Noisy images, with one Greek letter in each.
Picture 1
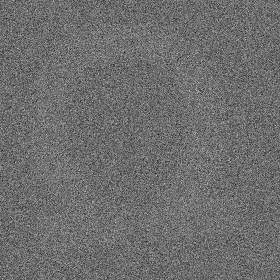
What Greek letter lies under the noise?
omega
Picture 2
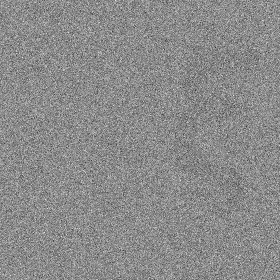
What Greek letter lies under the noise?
xi
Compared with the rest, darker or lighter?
darker
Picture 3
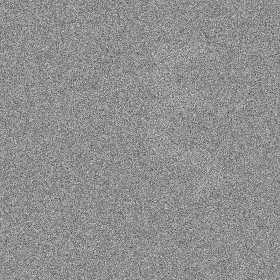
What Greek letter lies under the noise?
xi
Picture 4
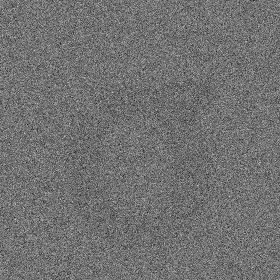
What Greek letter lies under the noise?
sigma
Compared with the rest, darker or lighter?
darker
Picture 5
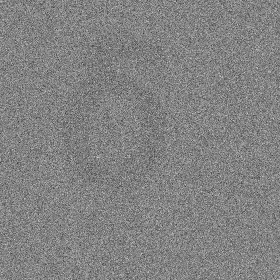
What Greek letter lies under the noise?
delta
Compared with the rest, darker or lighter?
darker
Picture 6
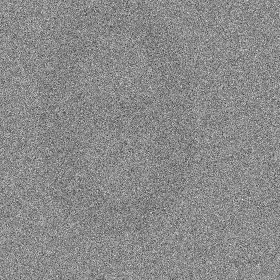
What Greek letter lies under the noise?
theta
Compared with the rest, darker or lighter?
darker
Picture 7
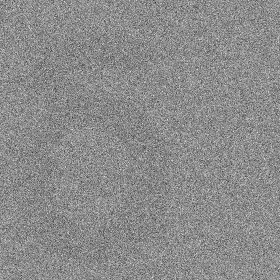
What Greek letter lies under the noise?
delta
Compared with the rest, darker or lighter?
darker
